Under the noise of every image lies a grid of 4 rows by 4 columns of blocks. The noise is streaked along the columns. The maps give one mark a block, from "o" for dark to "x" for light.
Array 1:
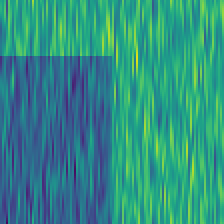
xxxx
ooxx
ooxx
ooxx
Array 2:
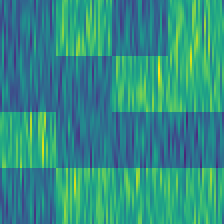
oxox
ooxx
xooo
oxxx
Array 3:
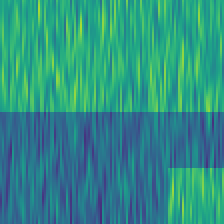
xxxx
xxxx
oooo
ooox
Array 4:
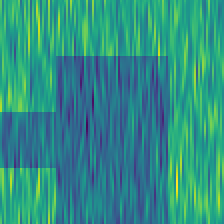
xxxx
xoox
ooox
xoox
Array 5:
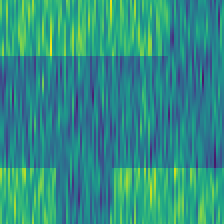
xxxo
oooo
oooo
xoxx
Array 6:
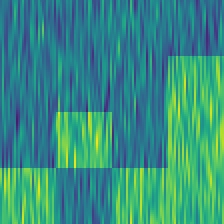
oooo
ooox
oxox
xoxx
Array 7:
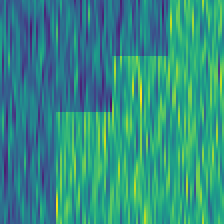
ooox
ooxx
oxxx
oxxx
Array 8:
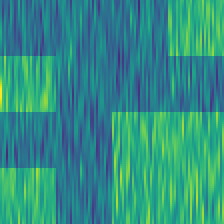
ooox
xooo
ooxx
xoxx
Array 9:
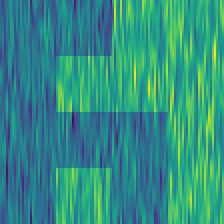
ooxx
oxxx
ooox
oxox
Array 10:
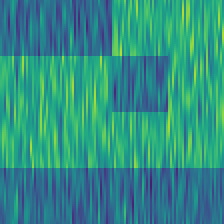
ooxx
xxox
xxxx
oooo
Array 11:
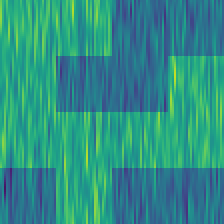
xxoo
xoox
xxxx
oxoo
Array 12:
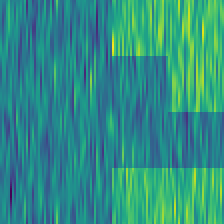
ooxx
ooox
oooo
ooxx
